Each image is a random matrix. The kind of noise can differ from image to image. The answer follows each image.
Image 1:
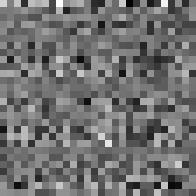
rows of uneven size
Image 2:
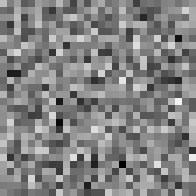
independent entries
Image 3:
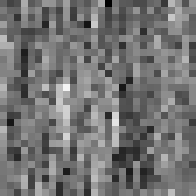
streaked along the columns
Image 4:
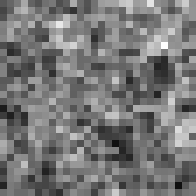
blotchy
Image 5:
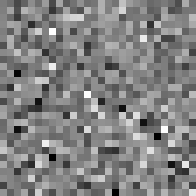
heavy tails
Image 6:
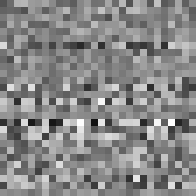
rows of uneven size
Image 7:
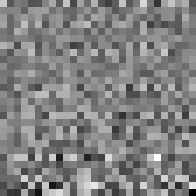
rows of uneven size
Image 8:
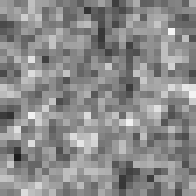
blotchy
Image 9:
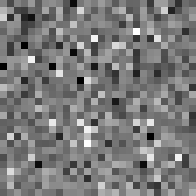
heavy tails
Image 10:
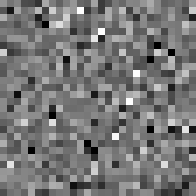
heavy tails
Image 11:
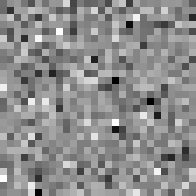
heavy tails
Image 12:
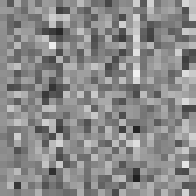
columns of uneven size
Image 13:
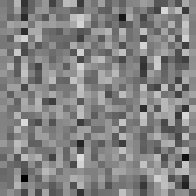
columns of uneven size
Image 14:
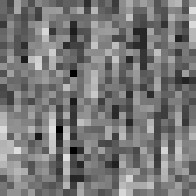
streaked along the columns
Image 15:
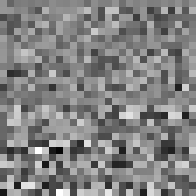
rows of uneven size
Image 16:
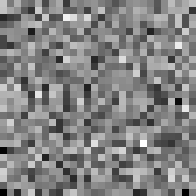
low rank plus noise
